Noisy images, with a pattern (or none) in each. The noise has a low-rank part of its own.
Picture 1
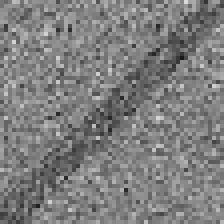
a diagonal band
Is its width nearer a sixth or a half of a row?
a sixth
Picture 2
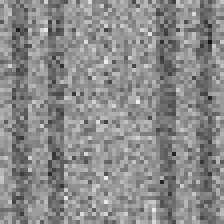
bands of columns
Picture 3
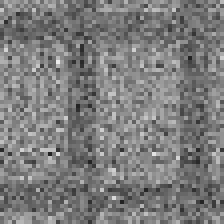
bands of rows crossing bands of columns
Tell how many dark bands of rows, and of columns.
2 and 2
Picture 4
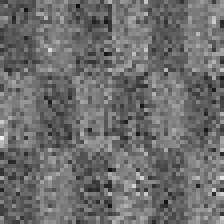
a checkerboard
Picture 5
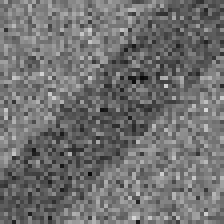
a diagonal band
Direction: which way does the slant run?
bottom left to top right
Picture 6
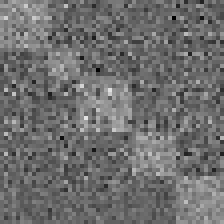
blocks along the diagonal
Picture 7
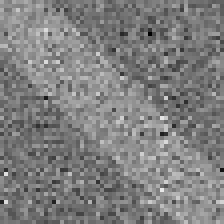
a diagonal band
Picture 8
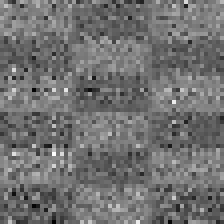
a checkerboard
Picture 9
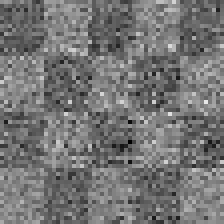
a checkerboard
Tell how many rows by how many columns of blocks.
4 by 5
